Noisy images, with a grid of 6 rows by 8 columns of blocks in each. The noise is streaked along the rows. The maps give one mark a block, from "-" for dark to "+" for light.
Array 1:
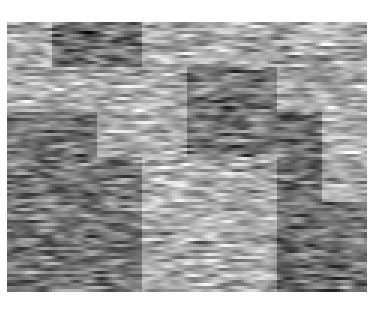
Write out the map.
+ - - + + + + +
+ + + + - - + +
- - + + - - - +
- - - + + + - +
- - - + + + - -
- - - + + + - -
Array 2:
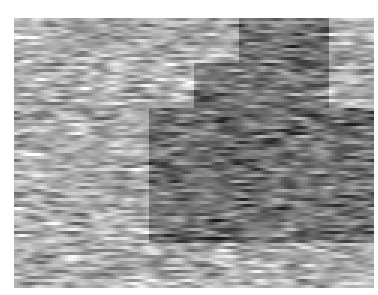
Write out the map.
+ + + + + - - +
+ + + + - - - +
+ + + - - - - -
+ + + - - - - -
+ + + - - - - -
+ + + + + + + +
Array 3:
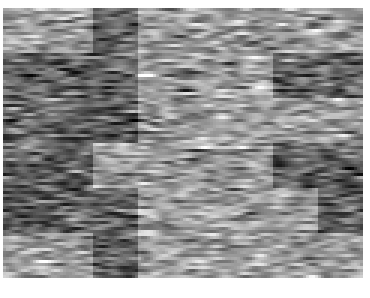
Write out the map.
+ + - + + + + +
- - - + + + - -
- - - + + + + +
- - + + + + - -
- - - + + + + -
+ + - + + + + +
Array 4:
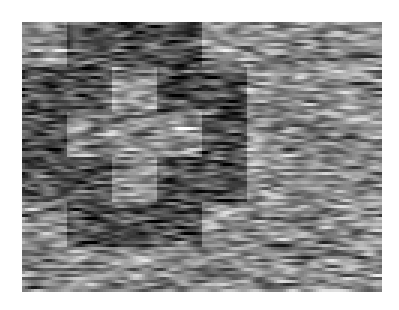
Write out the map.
+ - - - + + + +
- - + - - + + +
- + + + - + + +
- - + - - + + +
+ - - - + + + +
+ + + + + + + +
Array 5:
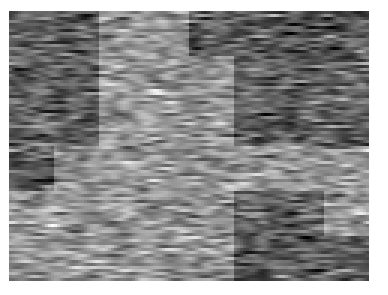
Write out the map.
- - + + - - - -
- - + + + - - -
- - + + + - - -
- + + + + + + +
+ + + + + - - +
+ + + + + - - -
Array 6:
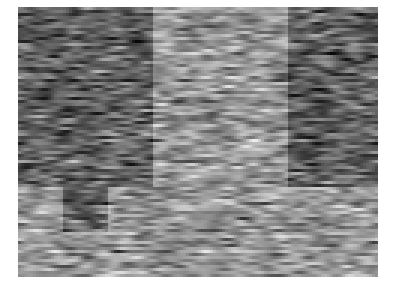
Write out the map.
- - - + + + - -
- - - + + + - -
- - - + + + - -
- - - + + + - -
+ - + + + + + +
+ + + + + + + +
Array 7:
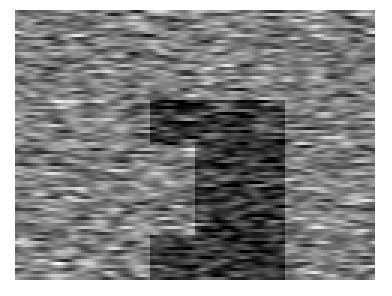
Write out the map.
+ + + + + + + +
+ + + + + + + +
+ + + - - - + +
+ + + + - - + +
+ + + + - - + +
+ + + - - - + +
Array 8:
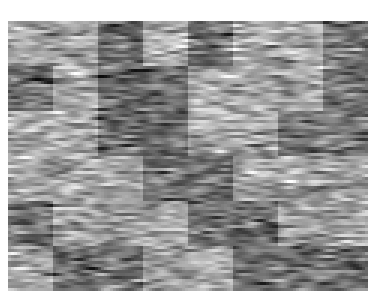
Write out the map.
+ + - + - + + -
- + - - + + + -
+ + - - + + - -
+ + + - - + + +
- + + + - - + +
+ - - + + - - -
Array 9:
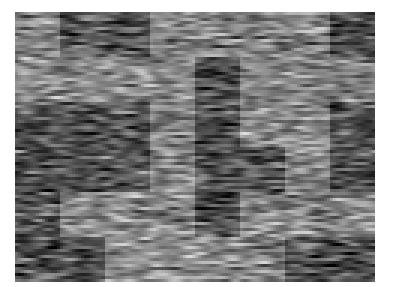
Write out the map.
+ - - + + + + -
+ + + + - + + +
- - - + - + + -
- - - + - - + -
- + + + - + + +
- - + + + + - -
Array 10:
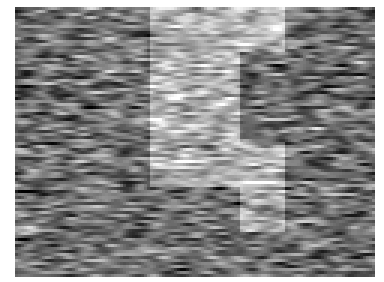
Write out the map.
- - - + + + - -
- - - + + - - -
- - - + + - - -
- - - + + + - -
- - - - - + - -
- - - - - - - -
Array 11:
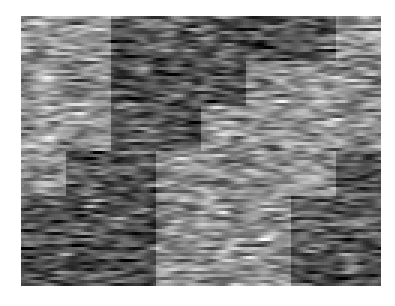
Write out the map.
+ + - - - - - +
+ + - - - + + +
+ + - - + + + +
+ - - + + + + -
- - - + + + - -
- - - + + + - -
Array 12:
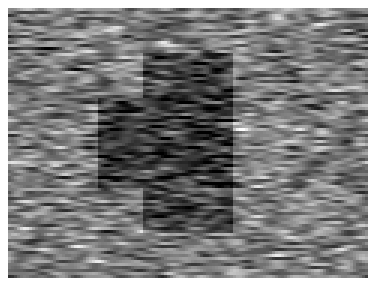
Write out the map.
+ + + + + + + +
+ + + - - + + +
+ + - - - + + +
+ + - - - + + +
+ + + - - + + +
+ + + + + + + +
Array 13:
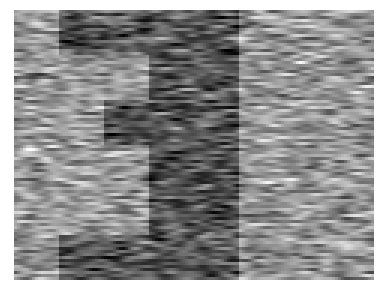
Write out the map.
+ - - - - + + +
+ + + - - + + +
+ + - - - + + +
+ + + - - + + +
+ + + - - + + +
+ - - - - + + +
